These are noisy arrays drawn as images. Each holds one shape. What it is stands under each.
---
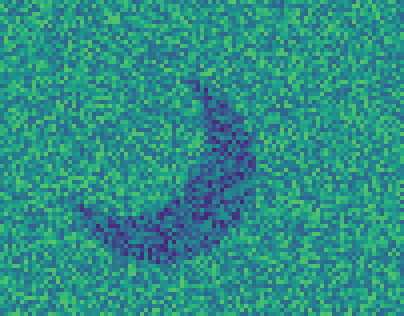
crescent
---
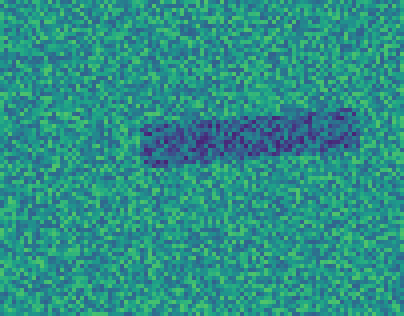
bar
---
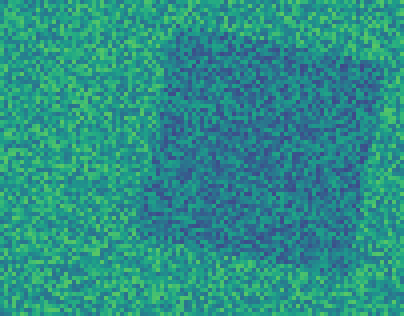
square
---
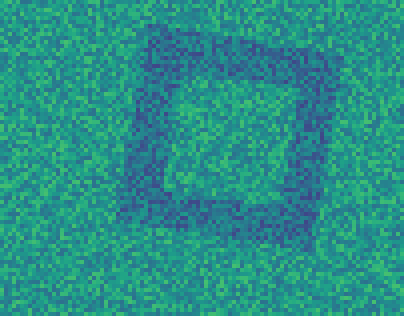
square frame
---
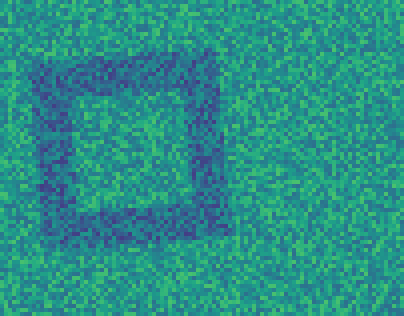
square frame
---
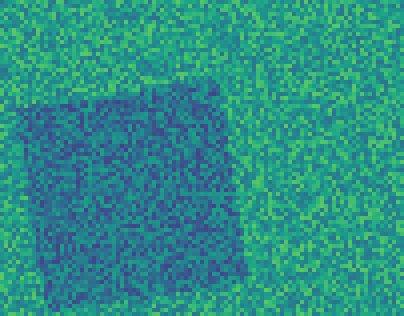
square
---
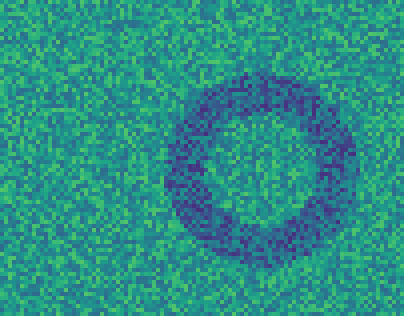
ring
